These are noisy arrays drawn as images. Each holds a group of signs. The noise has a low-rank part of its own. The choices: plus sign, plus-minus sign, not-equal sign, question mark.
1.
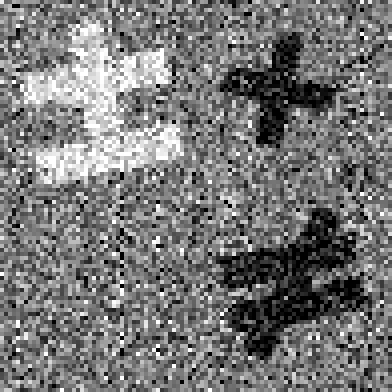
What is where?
top left: light plus-minus sign; top right: dark plus sign; bottom right: dark not-equal sign
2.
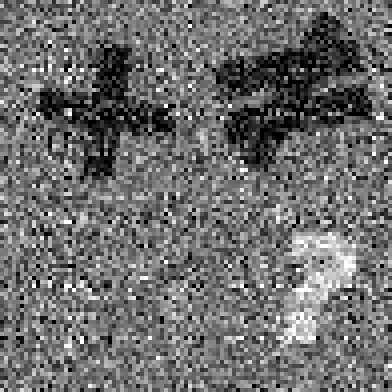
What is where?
top left: dark plus sign; top right: dark not-equal sign; bottom right: light question mark
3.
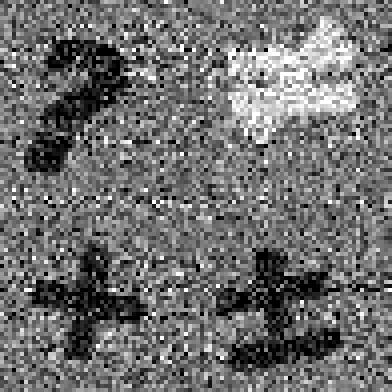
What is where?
top left: dark question mark; top right: light not-equal sign; bottom left: dark plus sign; bottom right: dark plus-minus sign
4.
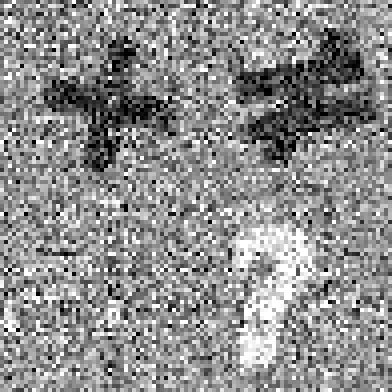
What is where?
top left: dark plus sign; top right: dark not-equal sign; bottom right: light question mark
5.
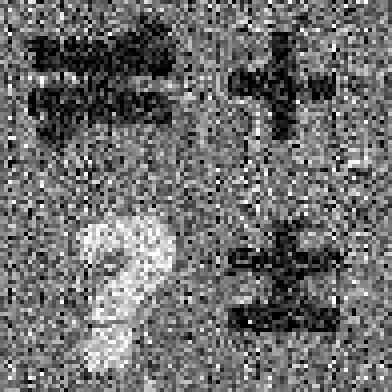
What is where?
top left: dark not-equal sign; top right: dark plus sign; bottom left: light question mark; bottom right: dark plus-minus sign
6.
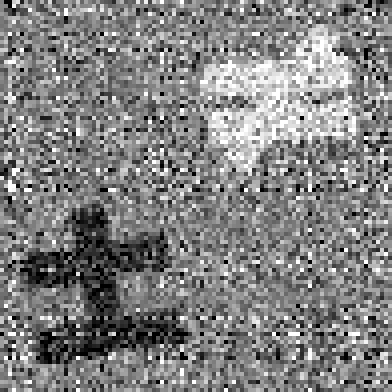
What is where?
top right: light not-equal sign; bottom left: dark plus-minus sign
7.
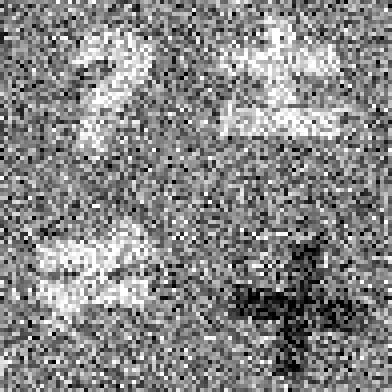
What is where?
top left: light question mark; top right: light plus-minus sign; bottom left: light not-equal sign; bottom right: dark plus sign
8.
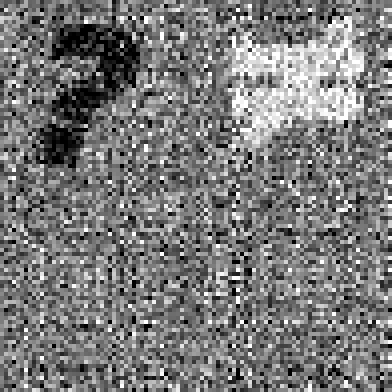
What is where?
top left: dark question mark; top right: light not-equal sign
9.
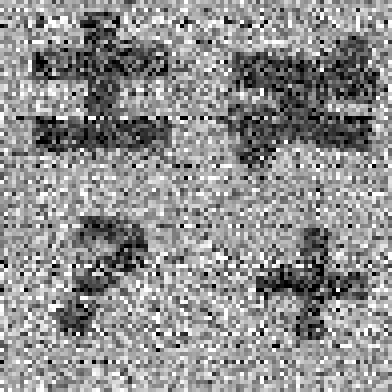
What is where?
top left: dark plus-minus sign; top right: dark not-equal sign; bottom left: dark question mark; bottom right: dark plus sign
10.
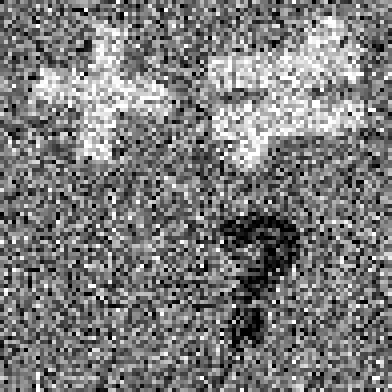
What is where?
top left: light plus sign; top right: light not-equal sign; bottom right: dark question mark
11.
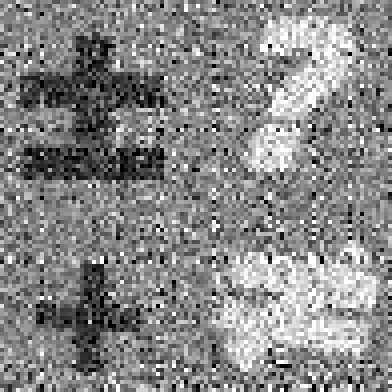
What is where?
top left: dark plus-minus sign; top right: light question mark; bottom left: dark plus sign; bottom right: light not-equal sign
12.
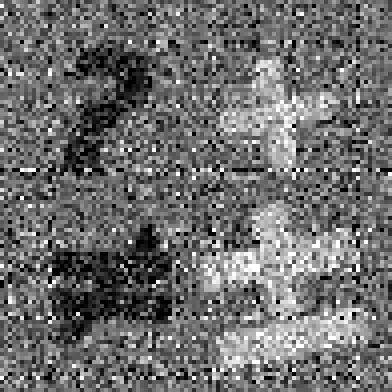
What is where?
top left: dark question mark; top right: light plus sign; bottom left: dark not-equal sign; bottom right: light plus-minus sign
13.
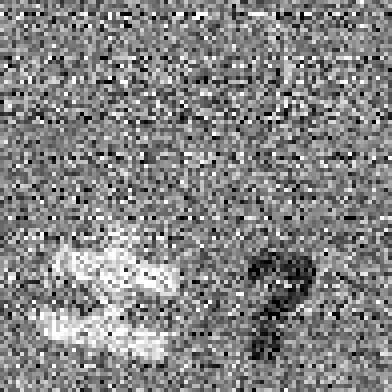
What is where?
bottom left: light plus-minus sign; bottom right: dark question mark
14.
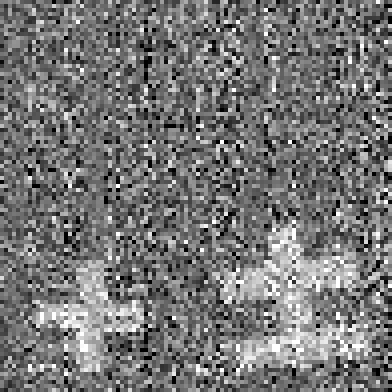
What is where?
bottom left: light plus sign; bottom right: light plus-minus sign
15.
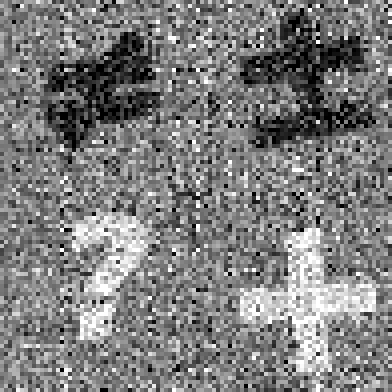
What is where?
top left: dark not-equal sign; top right: dark plus-minus sign; bottom left: light question mark; bottom right: light plus sign
